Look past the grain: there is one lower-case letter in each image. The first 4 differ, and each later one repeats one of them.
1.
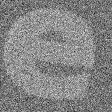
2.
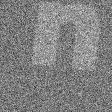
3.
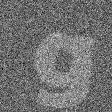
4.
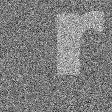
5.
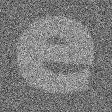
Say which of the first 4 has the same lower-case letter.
1
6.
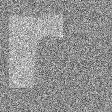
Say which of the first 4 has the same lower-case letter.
4
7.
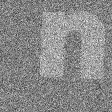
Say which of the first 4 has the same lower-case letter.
2
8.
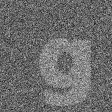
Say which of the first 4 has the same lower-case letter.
3
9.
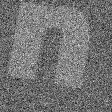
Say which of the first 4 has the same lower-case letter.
2
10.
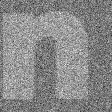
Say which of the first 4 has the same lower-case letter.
2
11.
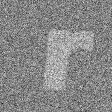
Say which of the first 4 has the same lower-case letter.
4
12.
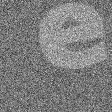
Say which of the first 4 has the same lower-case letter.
1
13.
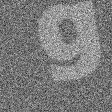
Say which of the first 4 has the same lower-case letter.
3
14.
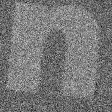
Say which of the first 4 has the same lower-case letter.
2
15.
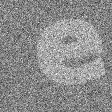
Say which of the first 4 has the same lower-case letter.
1
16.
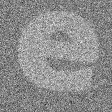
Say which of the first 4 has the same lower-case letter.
1
